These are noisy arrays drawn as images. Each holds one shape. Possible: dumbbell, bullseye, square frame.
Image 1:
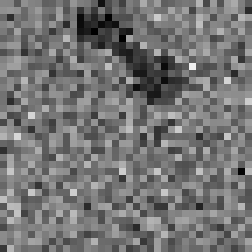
dark dumbbell, top middle
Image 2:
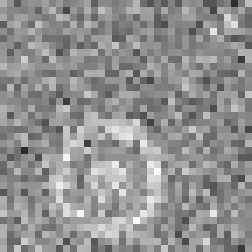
light bullseye
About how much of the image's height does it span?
half
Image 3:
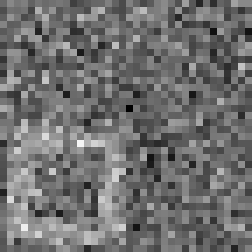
light square frame
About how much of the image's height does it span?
half
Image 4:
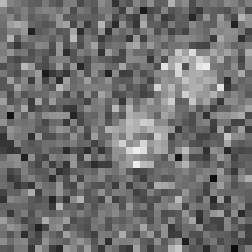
light dumbbell
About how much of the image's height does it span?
half
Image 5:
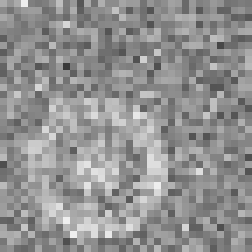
light bullseye
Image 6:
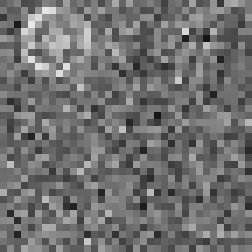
light bullseye, top left
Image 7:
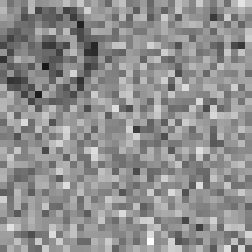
dark bullseye, top left
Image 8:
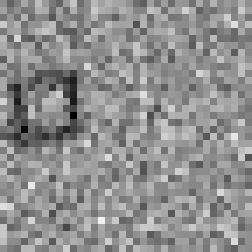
dark square frame, middle left
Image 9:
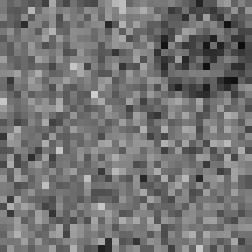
dark bullseye, top right
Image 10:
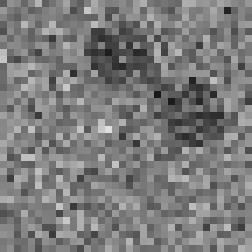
dark dumbbell
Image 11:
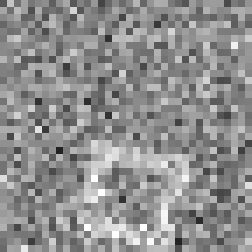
light square frame, bottom middle
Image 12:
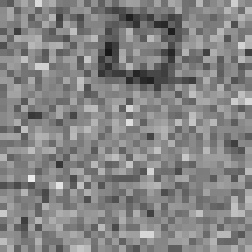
dark square frame, top middle
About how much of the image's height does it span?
a third
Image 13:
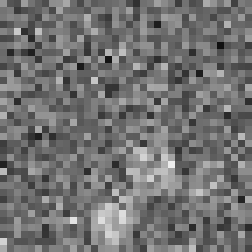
light dumbbell, bottom middle
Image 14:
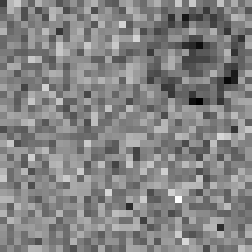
dark bullseye, top right
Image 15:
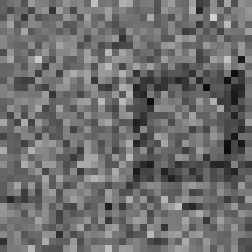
dark square frame, middle right
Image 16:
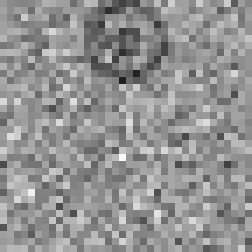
dark bullseye, top middle
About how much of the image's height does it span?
a third
